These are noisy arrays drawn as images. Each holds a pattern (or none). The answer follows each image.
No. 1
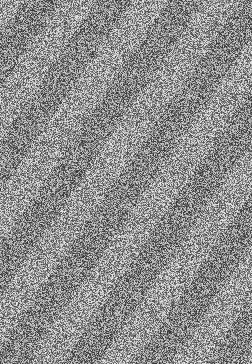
diagonal stripes
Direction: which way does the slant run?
bottom left to top right
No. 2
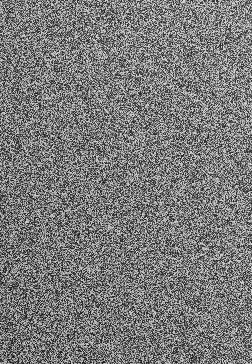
a smooth slope
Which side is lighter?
top right
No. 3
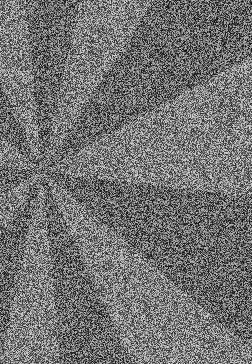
spokes from one point
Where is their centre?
middle left
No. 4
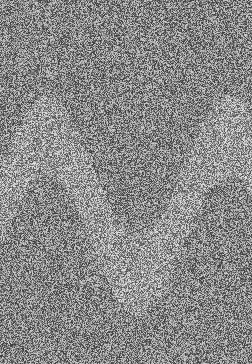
a wavy band
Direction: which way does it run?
left to right
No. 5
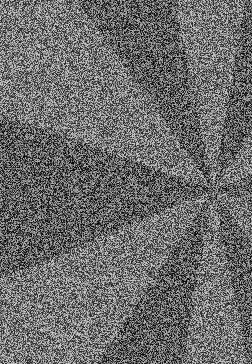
spokes from one point
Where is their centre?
middle right
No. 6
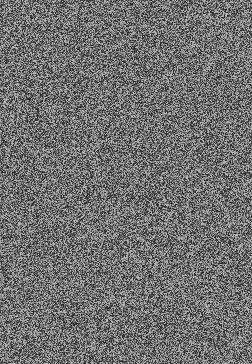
only noise
